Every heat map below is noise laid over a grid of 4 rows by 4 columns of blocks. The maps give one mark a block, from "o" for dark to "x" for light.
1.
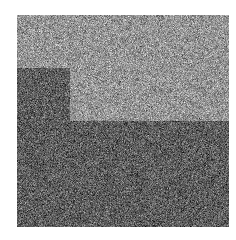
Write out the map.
x x x x
o x x x
o o o o
o o o o
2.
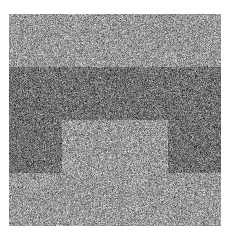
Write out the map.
x x x x
o o o o
o x x o
x x x x
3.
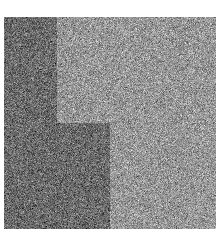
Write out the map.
o x x x
o x x x
o o x x
o o x x
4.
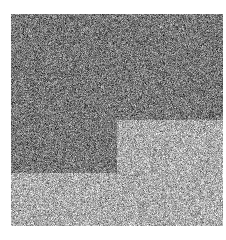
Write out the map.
o o o o
o o o o
o o x x
x x x x
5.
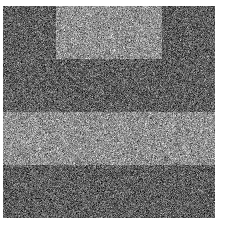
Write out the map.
o x x o
o o o o
x x x x
o o o o
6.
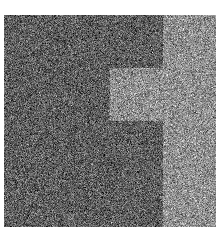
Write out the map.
o o o x
o o x x
o o o x
o o o x
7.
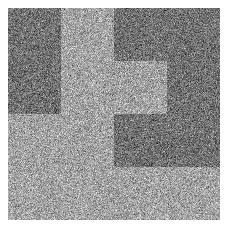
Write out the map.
o x o o
o x x o
x x o o
x x x x
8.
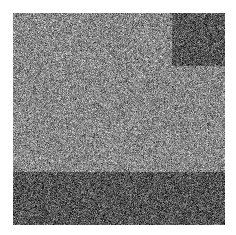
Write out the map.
x x x o
x x x x
x x x x
o o o o
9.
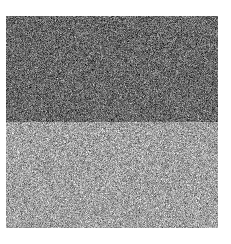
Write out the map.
o o o o
o o o o
x x x x
x x x x
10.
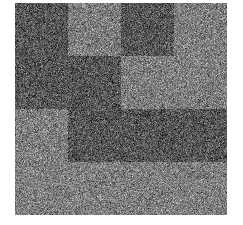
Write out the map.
o x o x
o o x x
x o o o
x x x x
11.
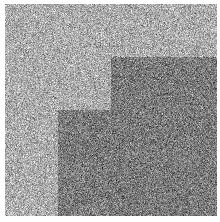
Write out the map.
x x x x
x x o o
x o o o
x o o o
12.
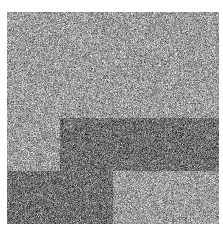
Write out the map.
x x x x
x x x x
x o o o
o o x x
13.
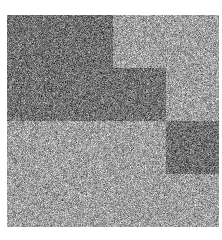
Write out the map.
o o x x
o o o x
x x x o
x x x x
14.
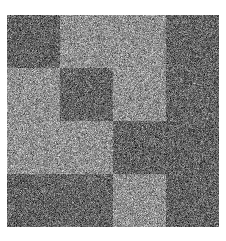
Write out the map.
o x x o
x o x o
x x o o
o o x o
